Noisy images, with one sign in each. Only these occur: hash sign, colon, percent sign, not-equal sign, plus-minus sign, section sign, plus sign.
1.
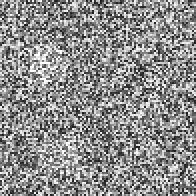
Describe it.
light colon
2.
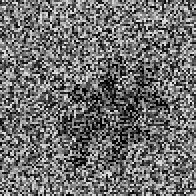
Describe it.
dark hash sign
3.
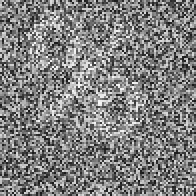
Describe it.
light percent sign
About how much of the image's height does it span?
two thirds
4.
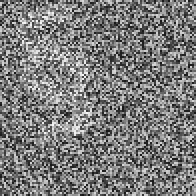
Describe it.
light section sign
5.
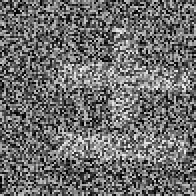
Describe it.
light plus-minus sign
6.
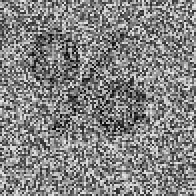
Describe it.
dark percent sign
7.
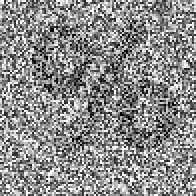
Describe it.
dark percent sign
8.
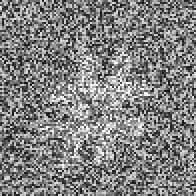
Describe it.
light hash sign
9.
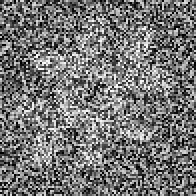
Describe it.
light hash sign
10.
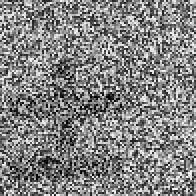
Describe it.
dark plus-minus sign
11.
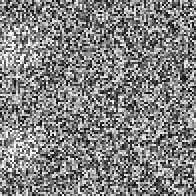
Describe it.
light colon
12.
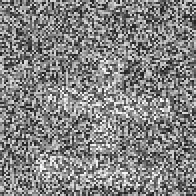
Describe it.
light plus-minus sign
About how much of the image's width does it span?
two thirds
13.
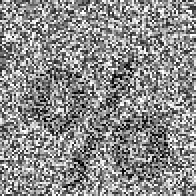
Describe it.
dark percent sign
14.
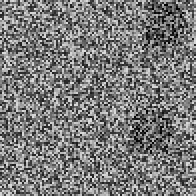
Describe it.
dark colon
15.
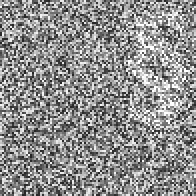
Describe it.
light section sign
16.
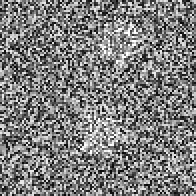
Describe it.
light colon
